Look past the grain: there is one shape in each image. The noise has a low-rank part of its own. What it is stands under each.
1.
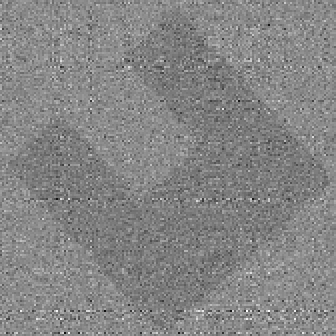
square with a notch
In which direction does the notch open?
up and left
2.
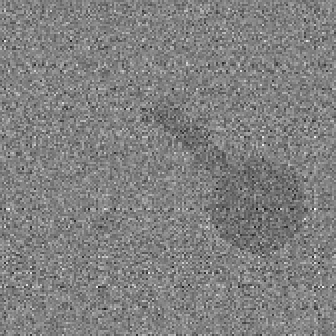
lollipop
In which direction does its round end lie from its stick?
down and right
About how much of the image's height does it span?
half
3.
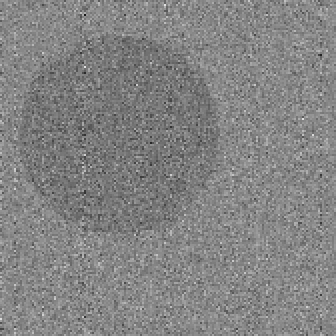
disc
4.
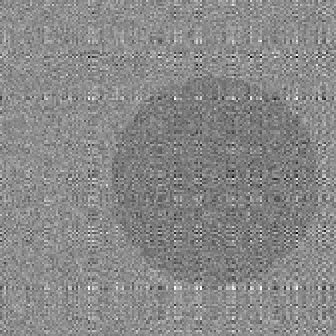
disc
